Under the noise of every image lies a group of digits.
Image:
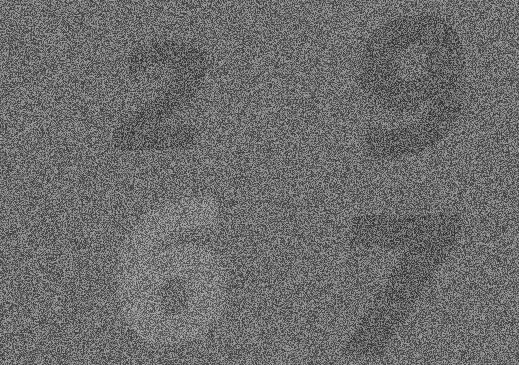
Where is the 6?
bottom left
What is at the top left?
2
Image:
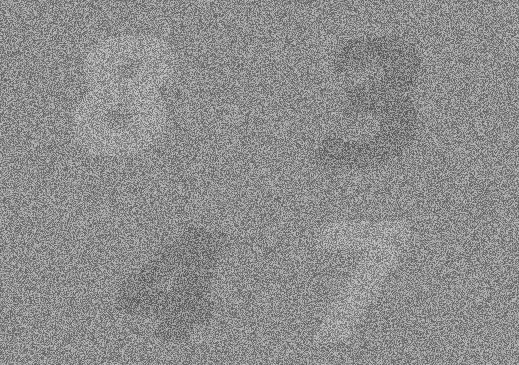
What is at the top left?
8
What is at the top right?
3
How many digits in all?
4
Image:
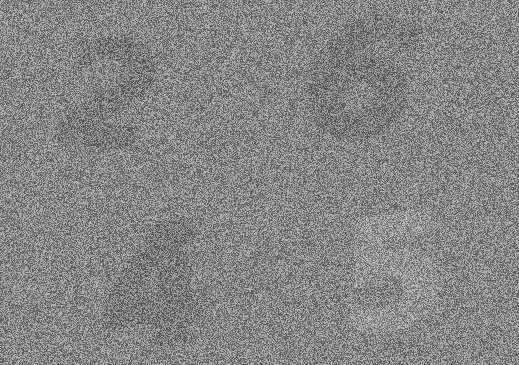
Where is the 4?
bottom left
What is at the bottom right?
5
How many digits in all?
4
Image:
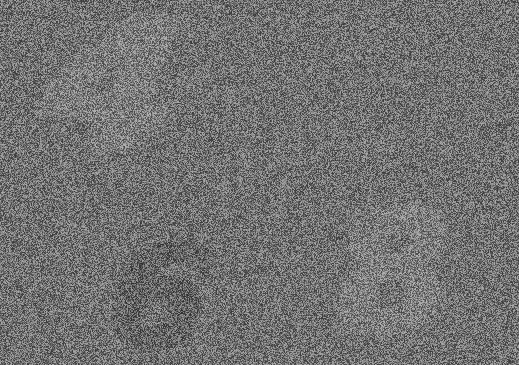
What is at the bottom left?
6
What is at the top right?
nothing
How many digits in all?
3
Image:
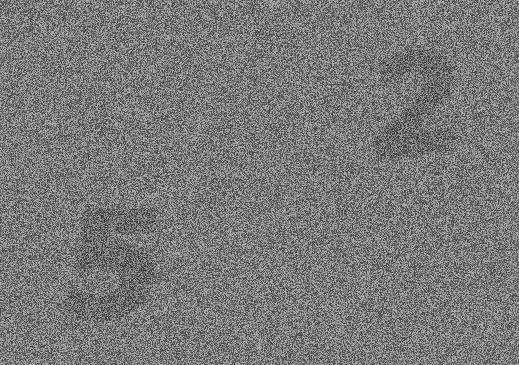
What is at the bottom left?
5
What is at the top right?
2
